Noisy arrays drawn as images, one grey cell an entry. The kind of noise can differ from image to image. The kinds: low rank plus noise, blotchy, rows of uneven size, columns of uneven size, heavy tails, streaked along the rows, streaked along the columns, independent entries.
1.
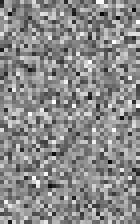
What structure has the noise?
independent entries
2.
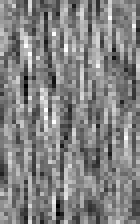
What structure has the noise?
streaked along the columns
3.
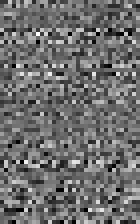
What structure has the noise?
rows of uneven size
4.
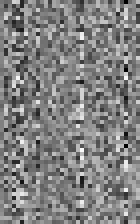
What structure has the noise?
columns of uneven size
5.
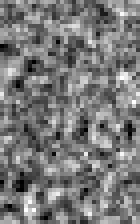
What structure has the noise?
blotchy
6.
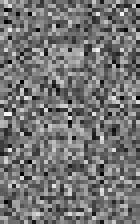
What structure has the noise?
low rank plus noise
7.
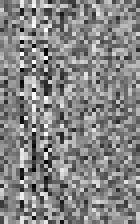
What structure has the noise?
columns of uneven size
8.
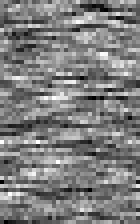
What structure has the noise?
streaked along the rows
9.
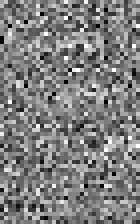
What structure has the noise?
low rank plus noise
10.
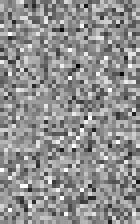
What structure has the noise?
independent entries
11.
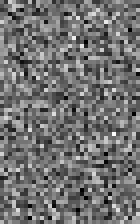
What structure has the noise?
independent entries
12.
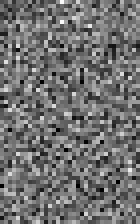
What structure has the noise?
independent entries
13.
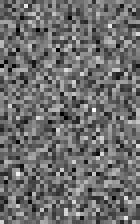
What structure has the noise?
independent entries
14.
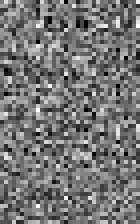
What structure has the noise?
low rank plus noise
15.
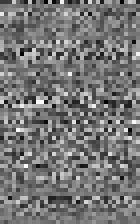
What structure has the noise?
rows of uneven size
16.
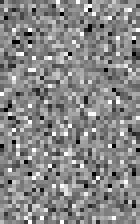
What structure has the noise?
heavy tails
